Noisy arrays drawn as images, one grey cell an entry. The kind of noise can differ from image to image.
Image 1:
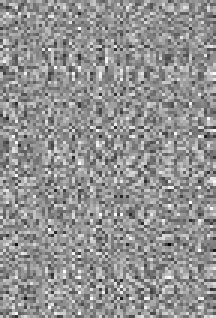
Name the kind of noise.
low rank plus noise
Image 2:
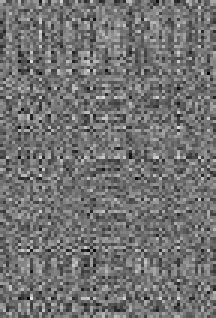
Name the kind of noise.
low rank plus noise
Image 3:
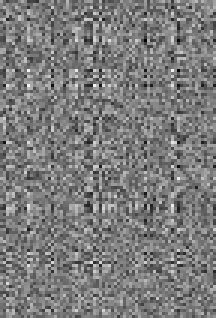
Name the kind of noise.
low rank plus noise
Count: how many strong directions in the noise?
one
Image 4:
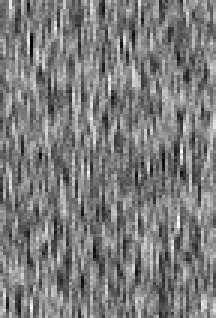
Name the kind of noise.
streaked along the columns
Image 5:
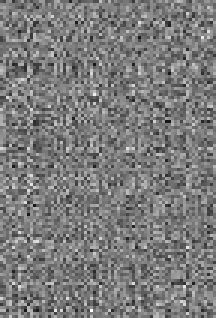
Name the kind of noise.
low rank plus noise
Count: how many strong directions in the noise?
three or four
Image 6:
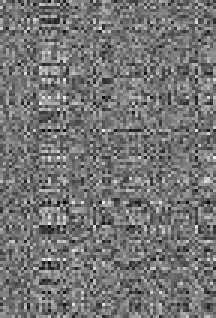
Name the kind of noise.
low rank plus noise
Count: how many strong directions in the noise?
two
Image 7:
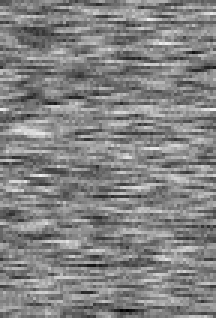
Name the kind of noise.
streaked along the rows
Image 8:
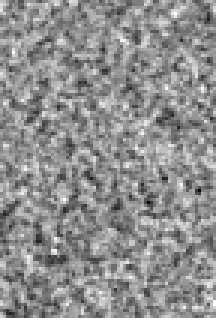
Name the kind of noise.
blotchy
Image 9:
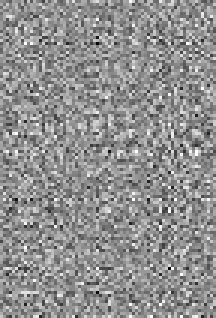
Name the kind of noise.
low rank plus noise
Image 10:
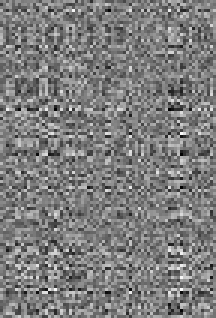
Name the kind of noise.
low rank plus noise
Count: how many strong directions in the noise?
two
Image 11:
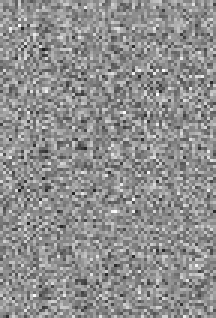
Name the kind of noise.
low rank plus noise
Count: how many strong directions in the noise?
five to eight
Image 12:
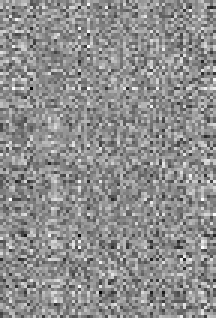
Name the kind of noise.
low rank plus noise
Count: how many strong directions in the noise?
three or four
